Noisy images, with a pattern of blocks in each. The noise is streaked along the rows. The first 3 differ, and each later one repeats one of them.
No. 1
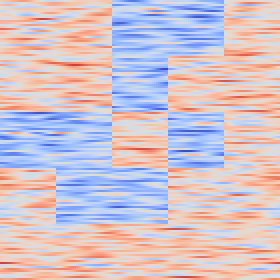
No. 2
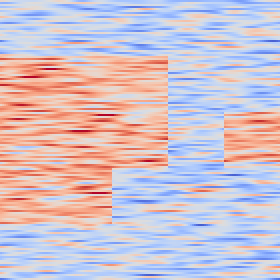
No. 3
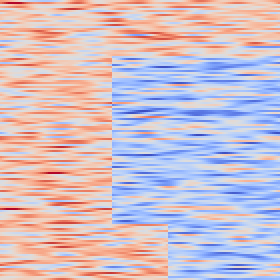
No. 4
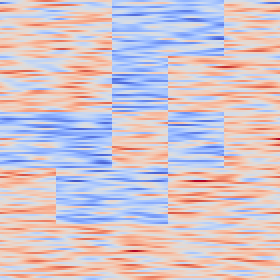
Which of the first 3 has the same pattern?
1
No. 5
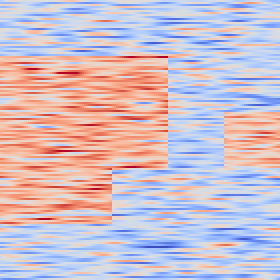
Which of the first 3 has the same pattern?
2
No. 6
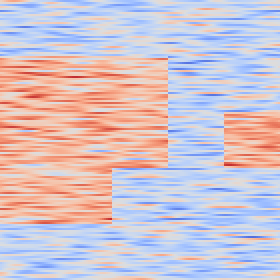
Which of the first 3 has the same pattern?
2
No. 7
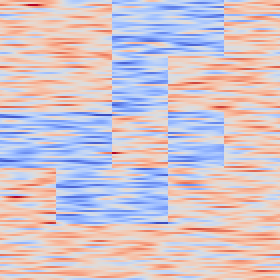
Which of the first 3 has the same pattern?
1
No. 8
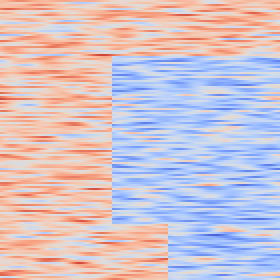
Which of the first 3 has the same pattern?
3
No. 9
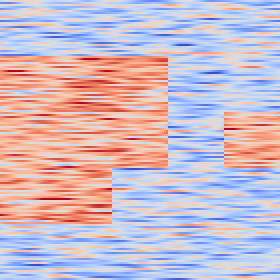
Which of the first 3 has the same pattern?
2
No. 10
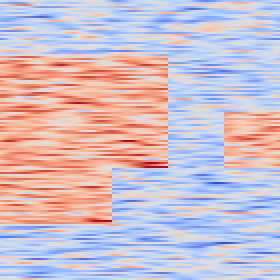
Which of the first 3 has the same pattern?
2
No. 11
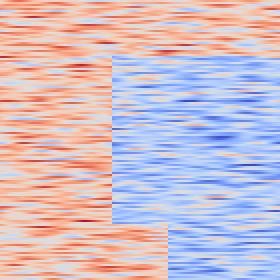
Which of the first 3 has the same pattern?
3
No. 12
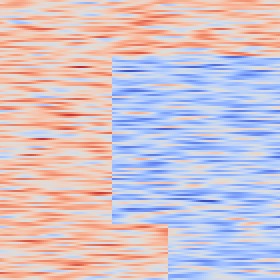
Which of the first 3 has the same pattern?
3
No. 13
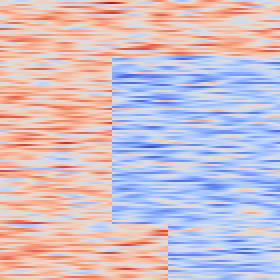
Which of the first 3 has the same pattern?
3
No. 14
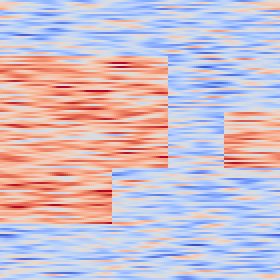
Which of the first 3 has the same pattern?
2
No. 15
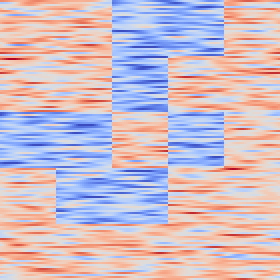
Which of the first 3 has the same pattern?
1
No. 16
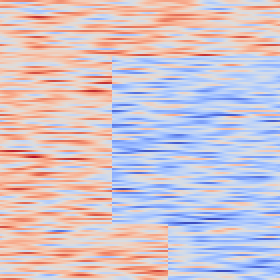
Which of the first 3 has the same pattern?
3
